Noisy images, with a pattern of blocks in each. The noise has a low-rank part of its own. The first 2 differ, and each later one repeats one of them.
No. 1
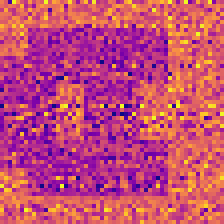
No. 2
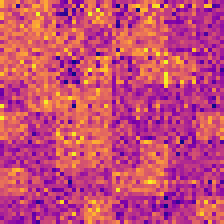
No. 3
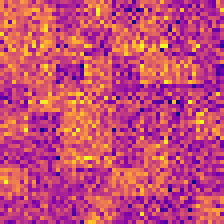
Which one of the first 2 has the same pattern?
2
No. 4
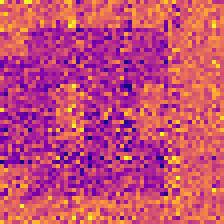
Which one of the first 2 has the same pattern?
1
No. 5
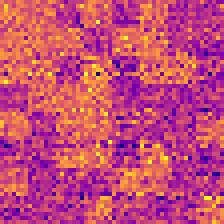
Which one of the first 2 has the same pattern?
2
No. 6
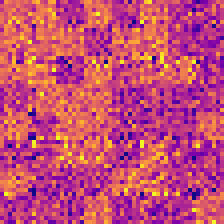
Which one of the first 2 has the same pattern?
2
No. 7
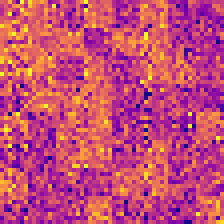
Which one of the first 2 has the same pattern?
2
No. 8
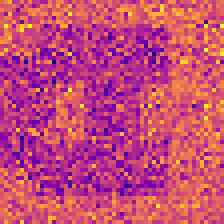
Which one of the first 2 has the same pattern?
1
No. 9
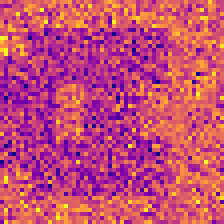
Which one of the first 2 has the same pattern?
1
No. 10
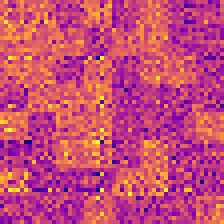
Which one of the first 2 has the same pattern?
2
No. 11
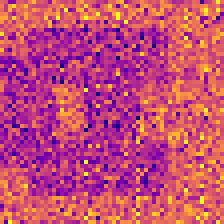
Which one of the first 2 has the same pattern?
1
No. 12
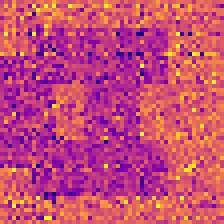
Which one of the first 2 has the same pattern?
1
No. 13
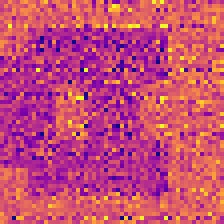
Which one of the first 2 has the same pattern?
1
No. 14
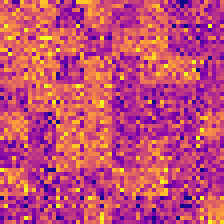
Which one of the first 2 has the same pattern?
2
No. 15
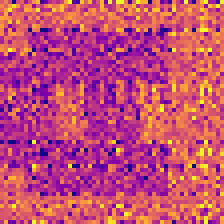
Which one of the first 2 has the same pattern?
1
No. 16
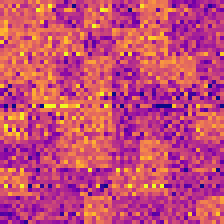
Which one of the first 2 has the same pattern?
2
